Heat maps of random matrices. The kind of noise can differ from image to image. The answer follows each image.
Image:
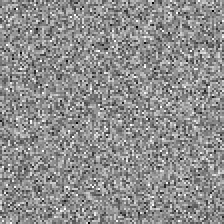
independent entries
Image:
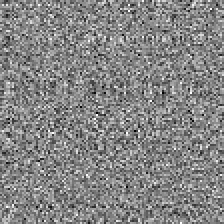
low rank plus noise
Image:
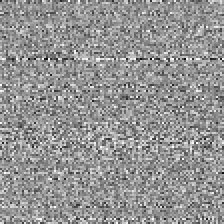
rows of uneven size
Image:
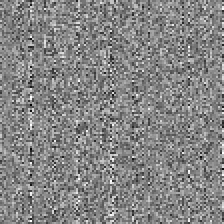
columns of uneven size
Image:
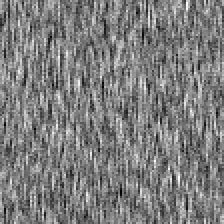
streaked along the columns
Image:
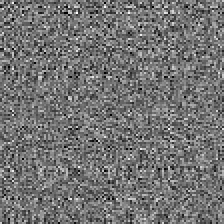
low rank plus noise
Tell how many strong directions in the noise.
two
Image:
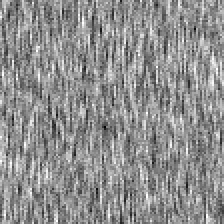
streaked along the columns
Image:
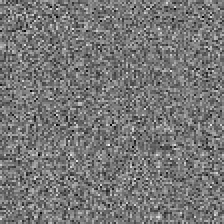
low rank plus noise
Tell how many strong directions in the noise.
five to eight
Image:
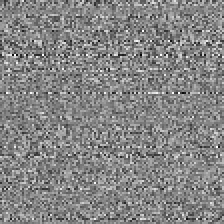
rows of uneven size
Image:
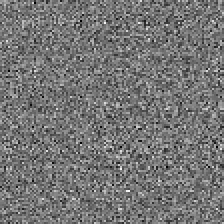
low rank plus noise
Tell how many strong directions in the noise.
five to eight
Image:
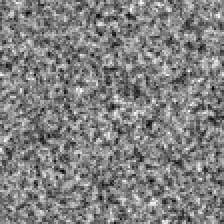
blotchy
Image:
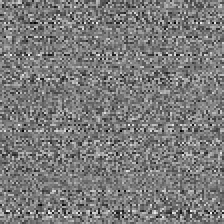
rows of uneven size
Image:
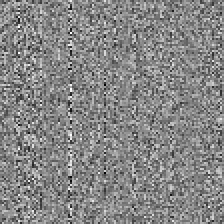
columns of uneven size
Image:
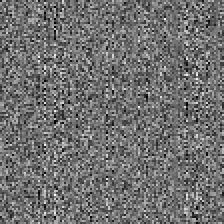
columns of uneven size
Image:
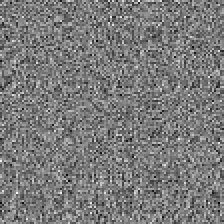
low rank plus noise
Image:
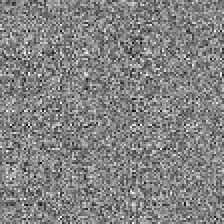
low rank plus noise
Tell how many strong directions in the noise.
two
